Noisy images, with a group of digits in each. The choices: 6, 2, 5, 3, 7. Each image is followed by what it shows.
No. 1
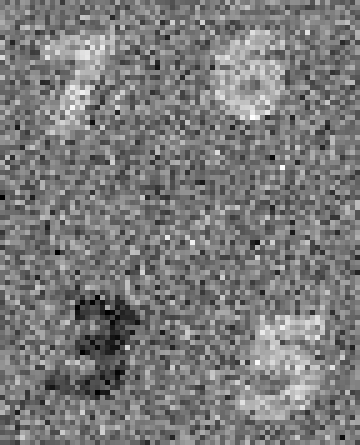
top left: light 7; top right: light 6; bottom left: dark 3; bottom right: light 5
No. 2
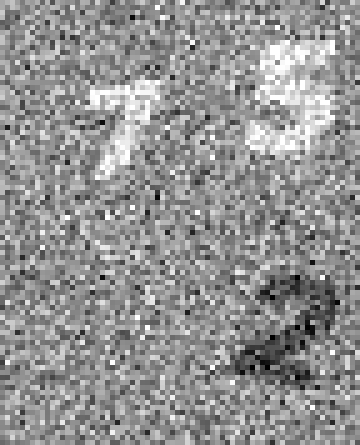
top left: light 7; top right: light 5; bottom right: dark 2
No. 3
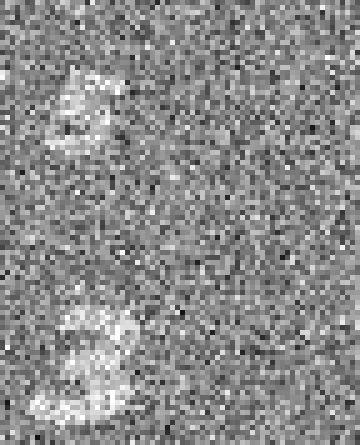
top left: light 5; bottom left: light 3
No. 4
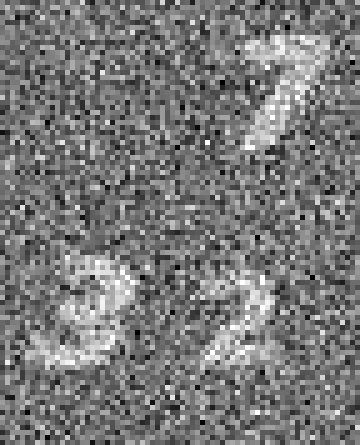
top right: light 7; bottom left: light 3; bottom right: light 2
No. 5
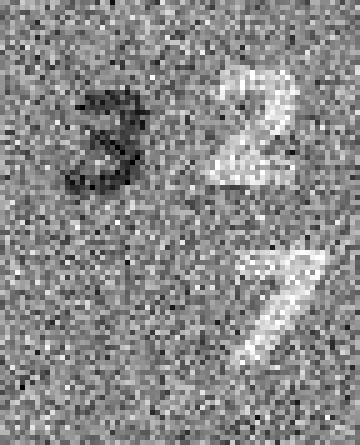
top left: dark 3; top right: light 2; bottom right: light 7
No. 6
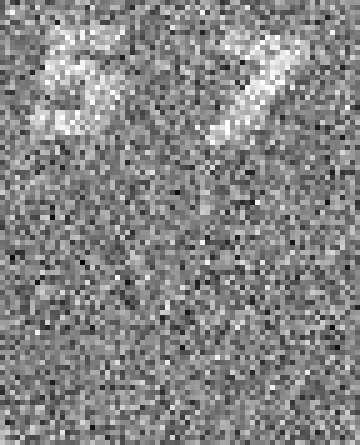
top left: light 5; top right: light 7
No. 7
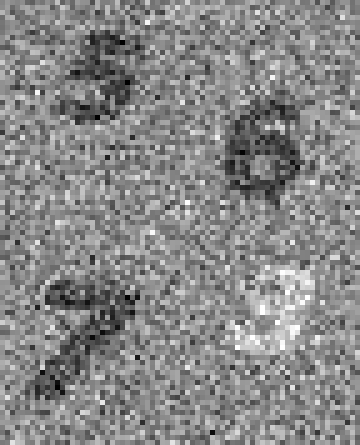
top left: dark 5; top right: dark 6; bottom left: dark 7; bottom right: light 3
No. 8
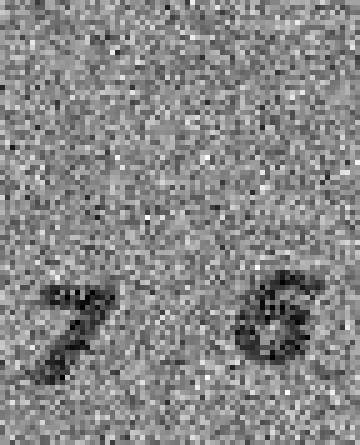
bottom left: dark 7; bottom right: dark 6
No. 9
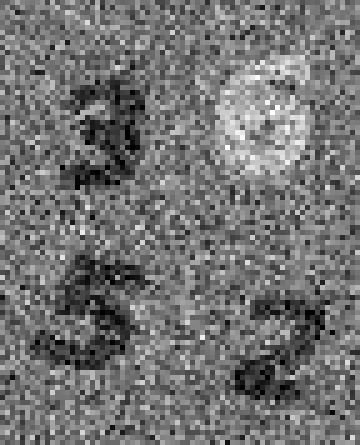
top left: dark 3; top right: light 6; bottom left: dark 5; bottom right: dark 2
